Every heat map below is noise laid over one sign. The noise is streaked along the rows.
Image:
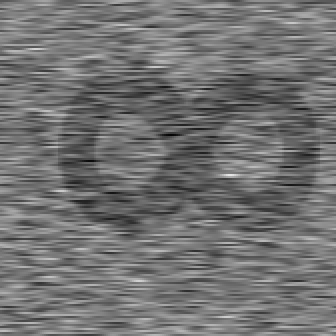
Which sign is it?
infinity sign
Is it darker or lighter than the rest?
darker
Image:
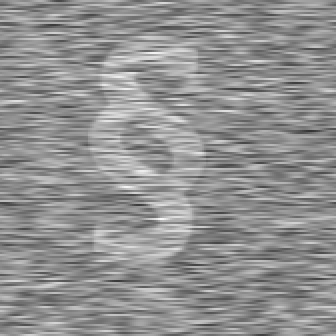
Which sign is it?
section sign
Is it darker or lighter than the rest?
lighter
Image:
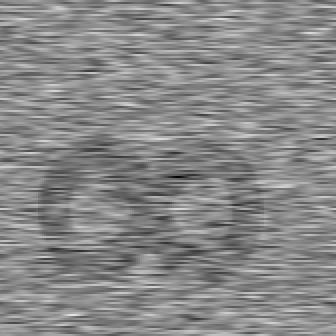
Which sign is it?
infinity sign
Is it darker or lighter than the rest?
darker
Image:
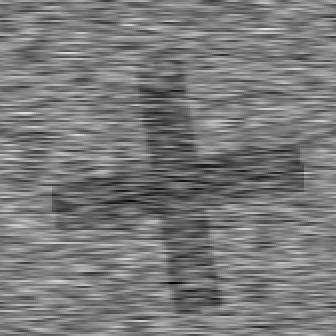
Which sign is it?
plus sign
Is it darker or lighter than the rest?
darker
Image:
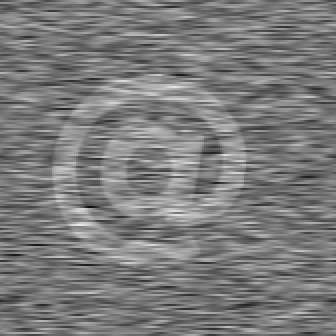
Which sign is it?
at sign
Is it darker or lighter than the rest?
lighter
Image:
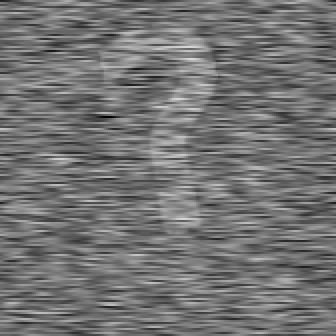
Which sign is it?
question mark
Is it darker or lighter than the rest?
lighter
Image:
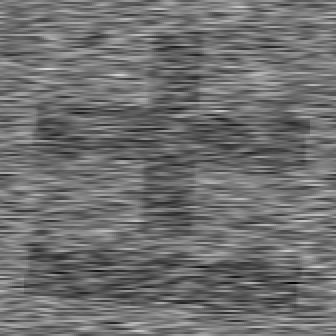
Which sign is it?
plus-minus sign
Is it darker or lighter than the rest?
darker
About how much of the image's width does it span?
nearly all
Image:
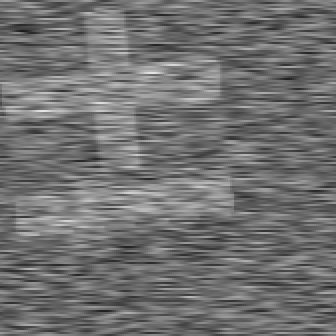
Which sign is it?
plus-minus sign
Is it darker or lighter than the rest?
lighter
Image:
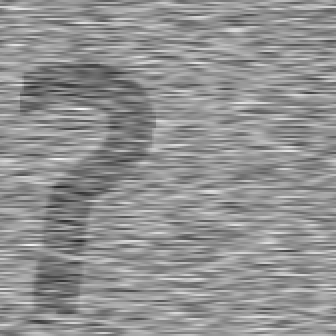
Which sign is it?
question mark
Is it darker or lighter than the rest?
darker
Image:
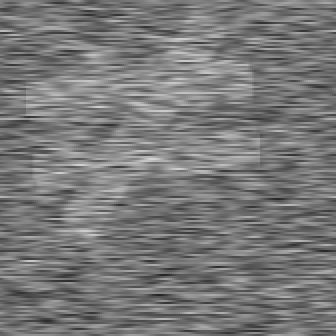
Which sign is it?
not-equal sign
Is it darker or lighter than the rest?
lighter
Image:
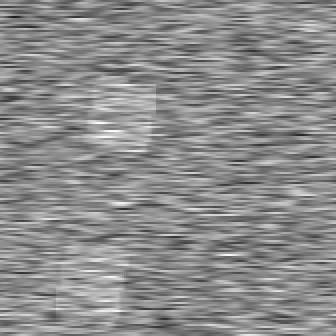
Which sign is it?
colon
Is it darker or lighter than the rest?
lighter
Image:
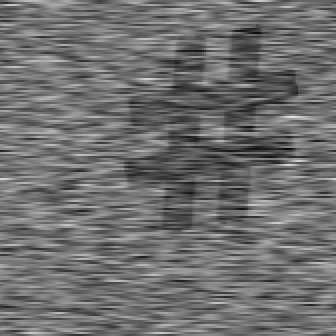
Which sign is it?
hash sign
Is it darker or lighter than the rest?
darker
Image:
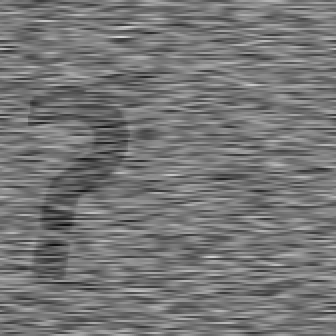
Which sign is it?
question mark
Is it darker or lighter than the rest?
darker
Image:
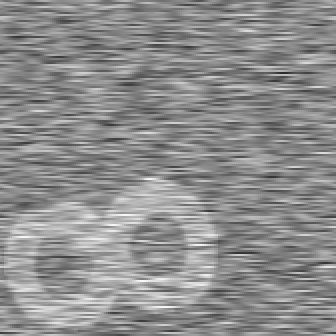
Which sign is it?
infinity sign
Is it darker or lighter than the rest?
lighter
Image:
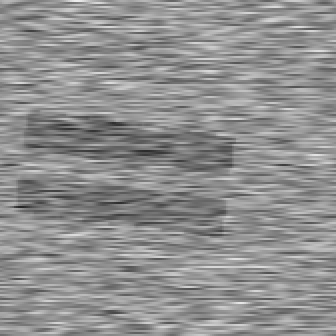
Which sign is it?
equals sign
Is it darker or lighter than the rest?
darker
